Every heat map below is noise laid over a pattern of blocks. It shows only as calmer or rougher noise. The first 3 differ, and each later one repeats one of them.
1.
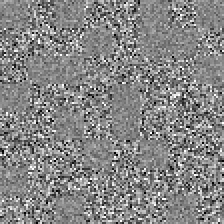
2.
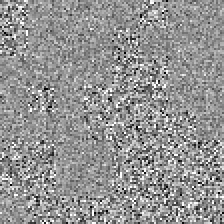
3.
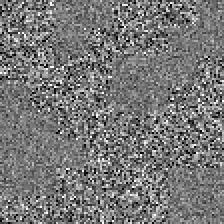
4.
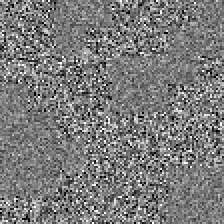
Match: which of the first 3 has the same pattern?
3
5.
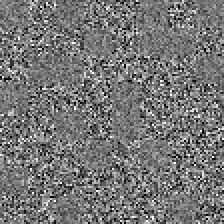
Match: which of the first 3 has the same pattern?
1
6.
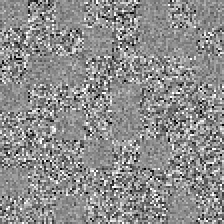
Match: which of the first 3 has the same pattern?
1
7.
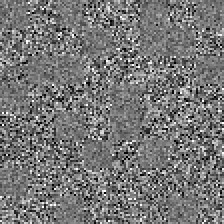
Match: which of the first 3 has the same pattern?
1
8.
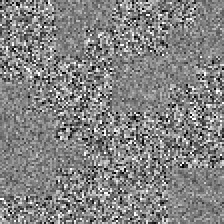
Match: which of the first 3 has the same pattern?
3
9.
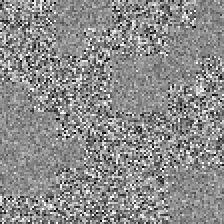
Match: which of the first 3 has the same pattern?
3
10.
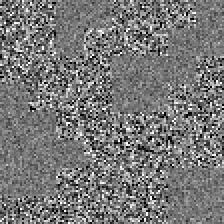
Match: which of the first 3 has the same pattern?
3
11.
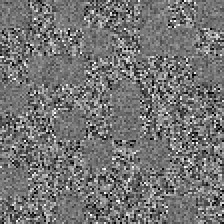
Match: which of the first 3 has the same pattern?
1
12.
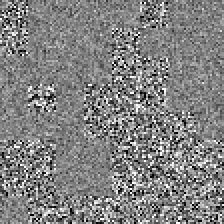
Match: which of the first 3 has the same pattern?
2
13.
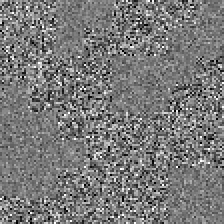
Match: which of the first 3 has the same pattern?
3
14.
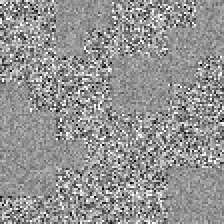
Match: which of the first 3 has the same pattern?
3
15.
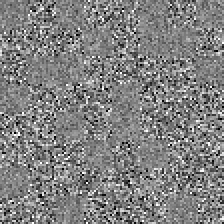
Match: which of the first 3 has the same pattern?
1
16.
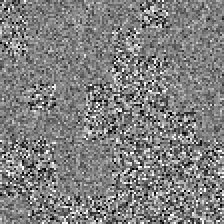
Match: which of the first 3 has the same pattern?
2
